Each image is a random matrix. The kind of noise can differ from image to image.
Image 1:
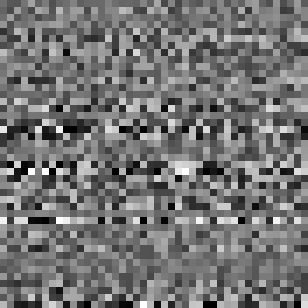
rows of uneven size
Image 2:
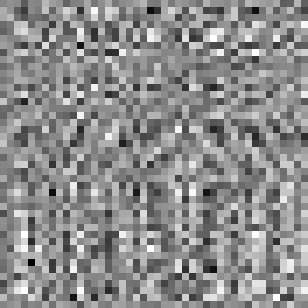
low rank plus noise
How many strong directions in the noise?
two
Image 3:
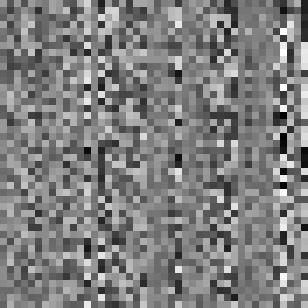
columns of uneven size
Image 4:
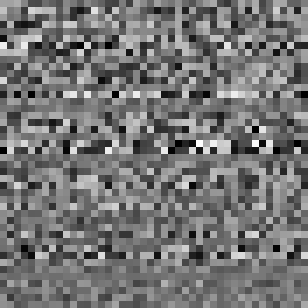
rows of uneven size
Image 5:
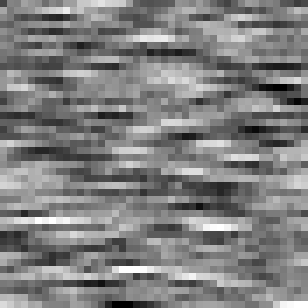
streaked along the rows
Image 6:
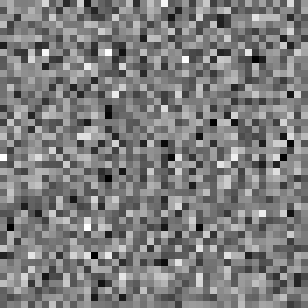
low rank plus noise
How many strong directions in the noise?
five to eight
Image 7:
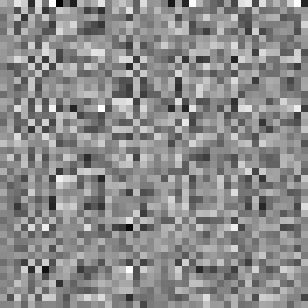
low rank plus noise
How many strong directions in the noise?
two
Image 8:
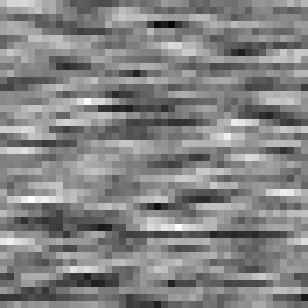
streaked along the rows
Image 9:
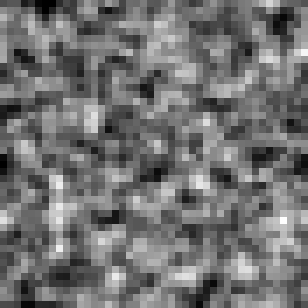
blotchy
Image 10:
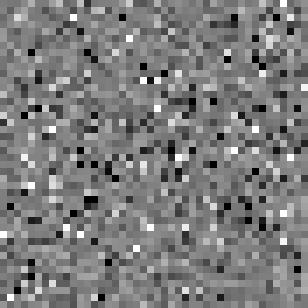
heavy tails
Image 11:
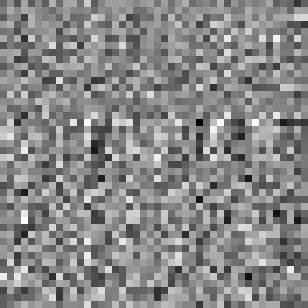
low rank plus noise
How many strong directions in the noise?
three or four
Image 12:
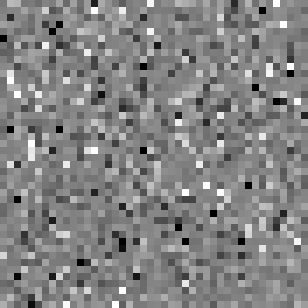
heavy tails
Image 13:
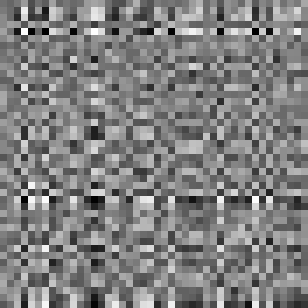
low rank plus noise
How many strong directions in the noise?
one
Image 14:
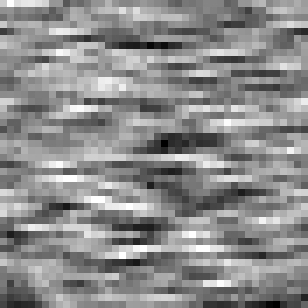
streaked along the rows
